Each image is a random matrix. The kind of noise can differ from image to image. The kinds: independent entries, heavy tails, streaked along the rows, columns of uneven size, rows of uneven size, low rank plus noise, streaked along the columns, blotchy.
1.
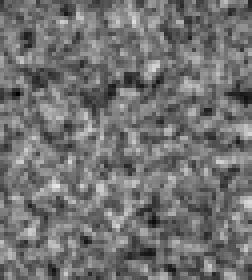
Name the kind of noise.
blotchy
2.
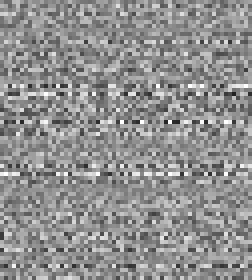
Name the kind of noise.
rows of uneven size
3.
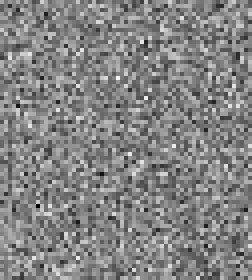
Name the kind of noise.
independent entries
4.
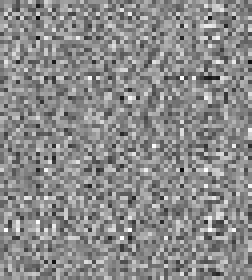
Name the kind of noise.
low rank plus noise
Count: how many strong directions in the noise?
three or four
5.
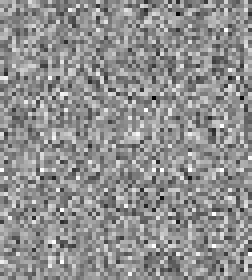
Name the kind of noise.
low rank plus noise
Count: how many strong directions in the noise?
five to eight
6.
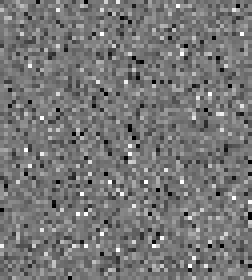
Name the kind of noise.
heavy tails
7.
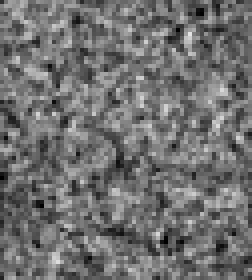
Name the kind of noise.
blotchy
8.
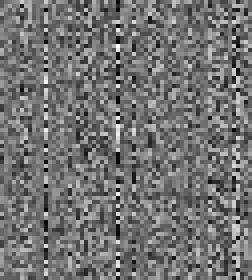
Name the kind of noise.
columns of uneven size
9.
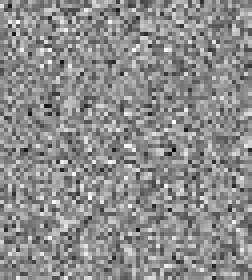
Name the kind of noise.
low rank plus noise
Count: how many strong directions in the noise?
five to eight
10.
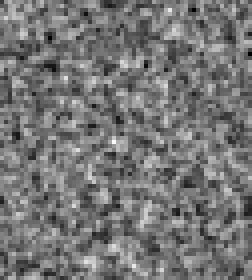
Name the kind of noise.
blotchy
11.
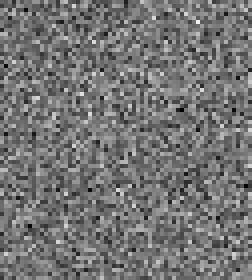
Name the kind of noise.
independent entries
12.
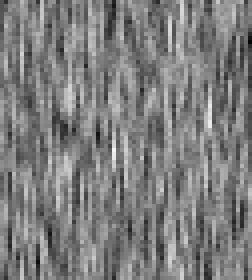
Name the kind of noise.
streaked along the columns
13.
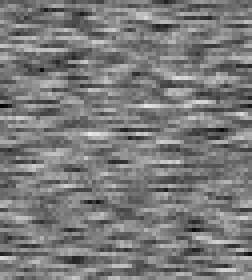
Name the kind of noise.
streaked along the rows
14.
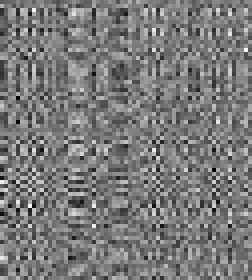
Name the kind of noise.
low rank plus noise
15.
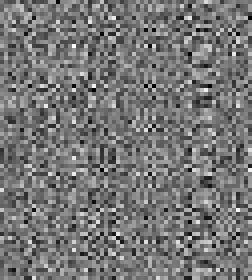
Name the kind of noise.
low rank plus noise
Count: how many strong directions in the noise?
two
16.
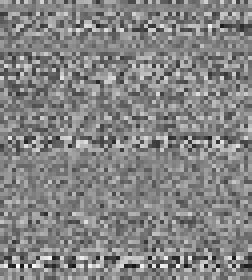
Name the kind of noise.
rows of uneven size
